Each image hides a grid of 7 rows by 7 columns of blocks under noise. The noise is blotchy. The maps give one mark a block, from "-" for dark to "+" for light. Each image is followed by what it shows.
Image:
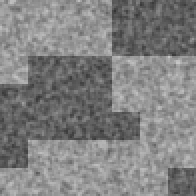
++++---
++++---
+---+++
----+++
-----++
-++++++
++++++-
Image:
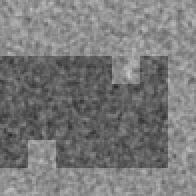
+++++++
+++++++
----+-+
------+
------+
-+----+
+++++++
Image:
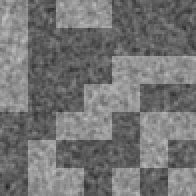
+-++---
+------
+---+++
+--++--
--++-++
-+---+-
-++-+-+
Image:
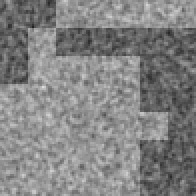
--+++++
-+-----
-++++--
+++++--
++++++-
+++++--
+++++--
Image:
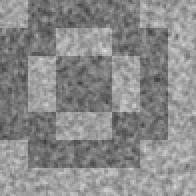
+----++
--++--+
-+--+-+
-+--+-+
--++--+
+----++
+++++++
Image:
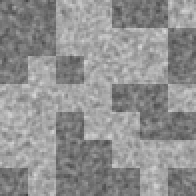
--++--+
--++++-
-+-+++-
++++--+
++-++--
++--+++
-+---+-
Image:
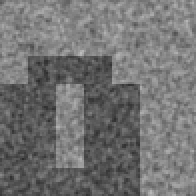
+++++++
+++++++
+---+++
--+--++
--+--++
--+--++
-----++
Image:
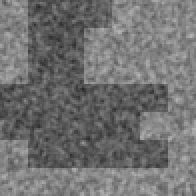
+---+++
+--++++
+--++++
------+
-----++
+-----+
+++++++
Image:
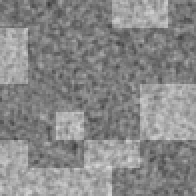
----++-
+------
+------
-----++
--+--++
+--++--
++++---
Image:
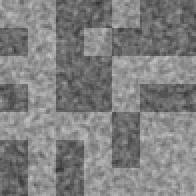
++--+--
-+-+---
++--+++
-+--+--
++++-++
-+-+-++
-+-++++
